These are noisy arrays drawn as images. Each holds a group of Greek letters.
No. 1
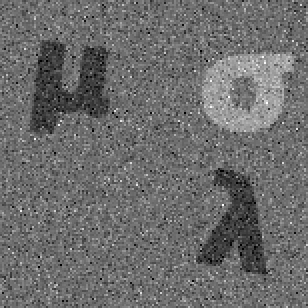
top left: dark mu; top right: light sigma; bottom right: dark lambda
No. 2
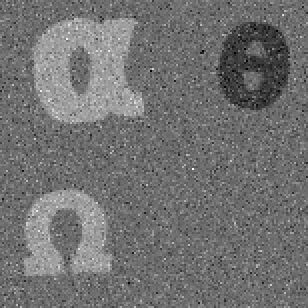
top left: light alpha; top right: dark theta; bottom left: light omega
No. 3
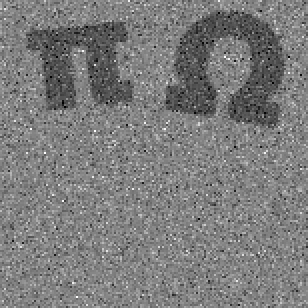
top left: dark pi; top right: dark omega
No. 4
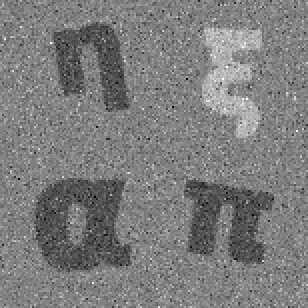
top left: dark eta; top right: light xi; bottom left: dark alpha; bottom right: dark pi
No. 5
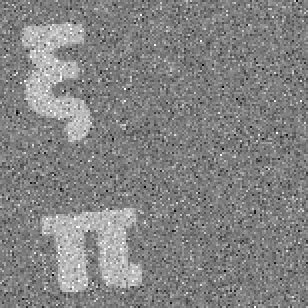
top left: light xi; bottom left: light pi
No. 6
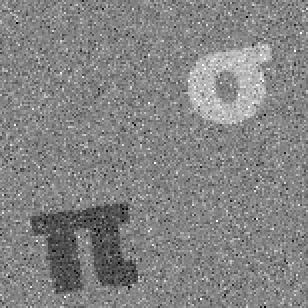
top right: light sigma; bottom left: dark pi
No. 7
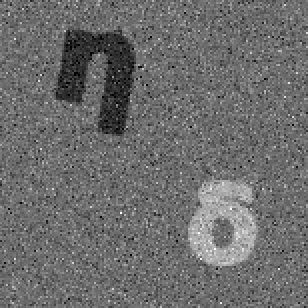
top left: dark eta; bottom right: light delta
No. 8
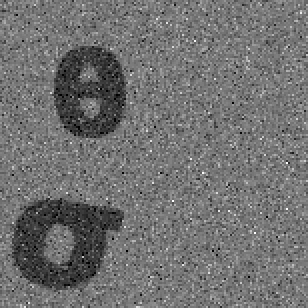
top left: dark theta; bottom left: dark sigma
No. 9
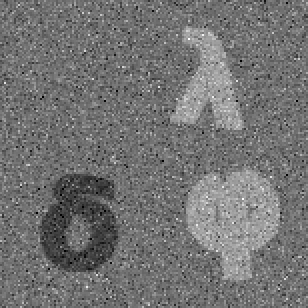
top right: light lambda; bottom left: dark delta; bottom right: light phi
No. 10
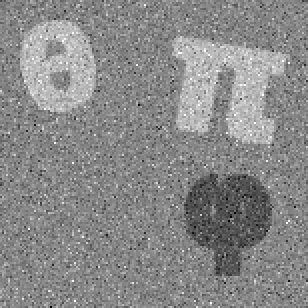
top left: light theta; top right: light pi; bottom right: dark phi
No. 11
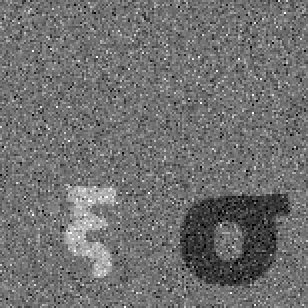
bottom left: light xi; bottom right: dark sigma
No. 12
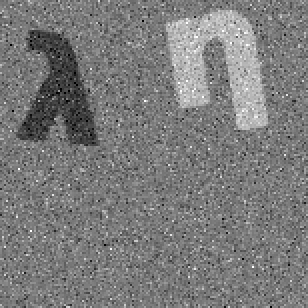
top left: dark lambda; top right: light eta
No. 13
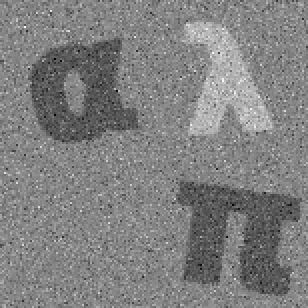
top left: dark alpha; top right: light lambda; bottom right: dark pi
